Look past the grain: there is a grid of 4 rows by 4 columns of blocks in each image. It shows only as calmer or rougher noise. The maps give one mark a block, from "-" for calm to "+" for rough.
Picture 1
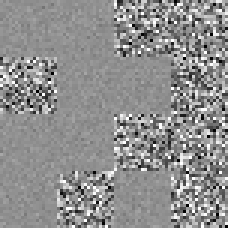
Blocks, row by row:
--++
+--+
--++
-+-+
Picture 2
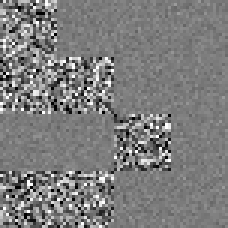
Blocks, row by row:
+---
++--
--+-
++--
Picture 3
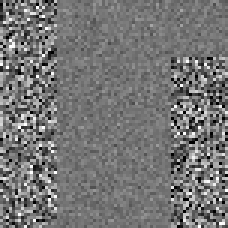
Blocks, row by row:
+---
+--+
+--+
+--+
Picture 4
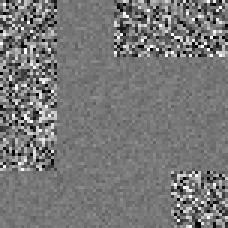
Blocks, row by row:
+-++
+---
+---
---+
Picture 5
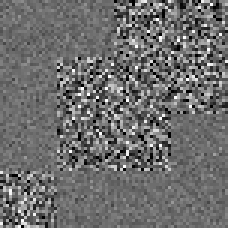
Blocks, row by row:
--++
-+++
-++-
+---
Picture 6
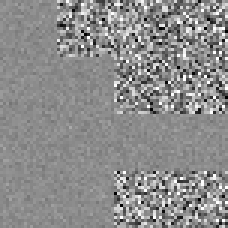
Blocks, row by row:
-+++
--++
----
--++
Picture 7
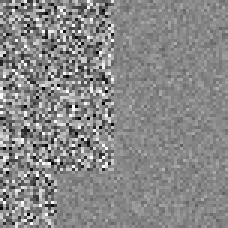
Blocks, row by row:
++--
++--
++--
+---
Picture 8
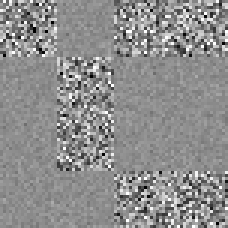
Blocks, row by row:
+-++
-+--
-+--
--++
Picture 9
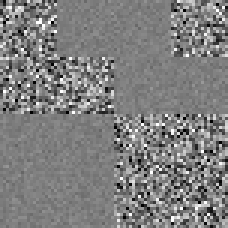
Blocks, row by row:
+--+
++--
--++
--++
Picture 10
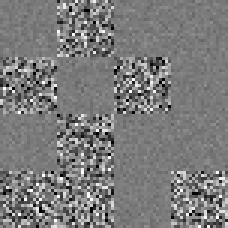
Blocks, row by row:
-+--
+-+-
-+--
++-+
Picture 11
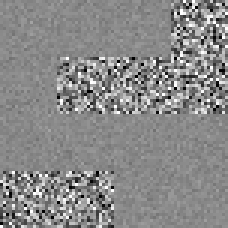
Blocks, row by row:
---+
-+++
----
++--
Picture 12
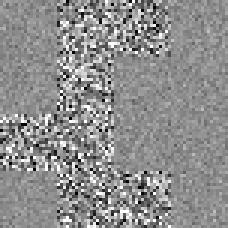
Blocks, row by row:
-++-
-+--
++--
-++-
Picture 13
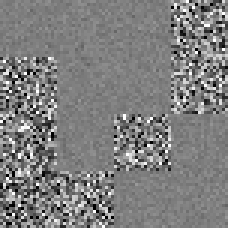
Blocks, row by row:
---+
+--+
+-+-
++--
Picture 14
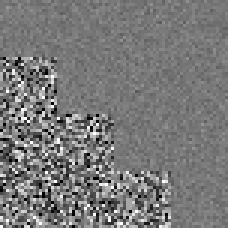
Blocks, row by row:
----
+---
++--
+++-
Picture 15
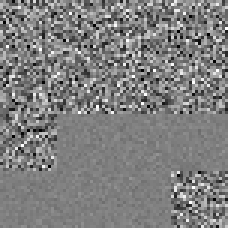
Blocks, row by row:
++++
++++
+---
---+
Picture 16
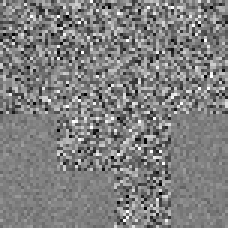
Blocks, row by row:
++++
++++
-++-
--+-
